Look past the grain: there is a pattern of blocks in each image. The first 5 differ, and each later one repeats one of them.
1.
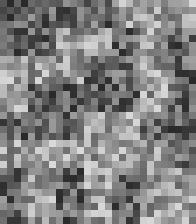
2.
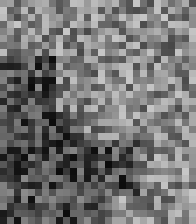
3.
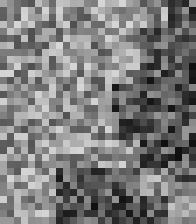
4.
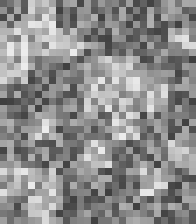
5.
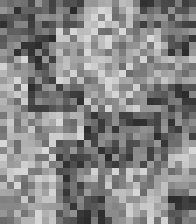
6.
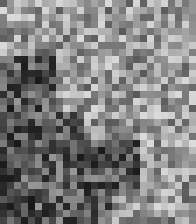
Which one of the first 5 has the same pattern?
2
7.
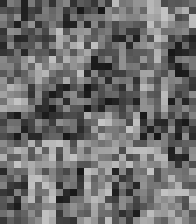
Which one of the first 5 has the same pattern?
1
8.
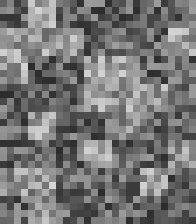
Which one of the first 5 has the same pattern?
4
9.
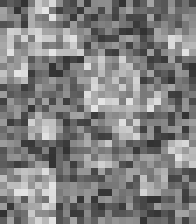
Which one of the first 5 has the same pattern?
4
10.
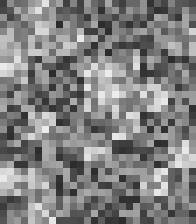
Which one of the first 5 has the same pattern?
4
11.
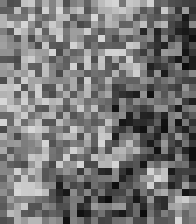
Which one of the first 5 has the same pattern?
3
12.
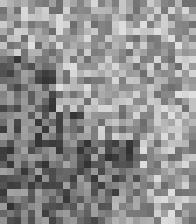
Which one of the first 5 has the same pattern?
2
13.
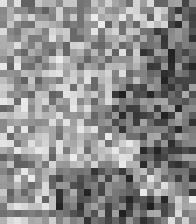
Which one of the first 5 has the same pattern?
3
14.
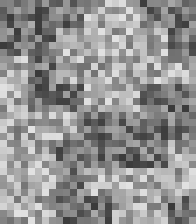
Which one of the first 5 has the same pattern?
5
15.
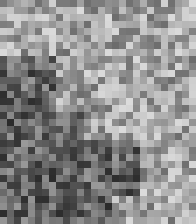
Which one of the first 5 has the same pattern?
2
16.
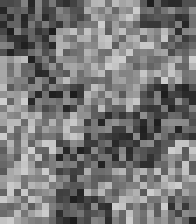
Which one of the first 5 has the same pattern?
5
